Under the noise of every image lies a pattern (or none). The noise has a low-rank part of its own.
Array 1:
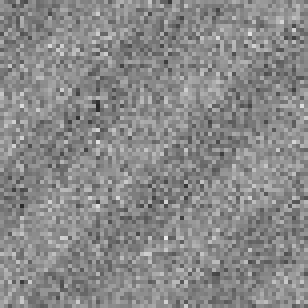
diagonal stripes
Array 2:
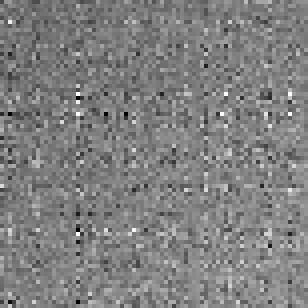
a smooth slope
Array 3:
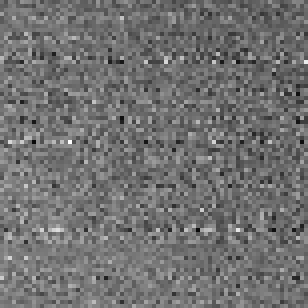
a smooth slope
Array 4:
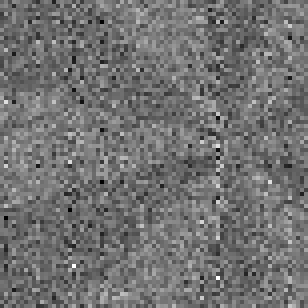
spokes from one point
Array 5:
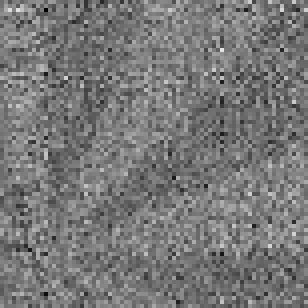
spokes from one point
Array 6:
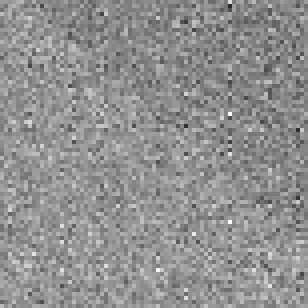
a sharp edge
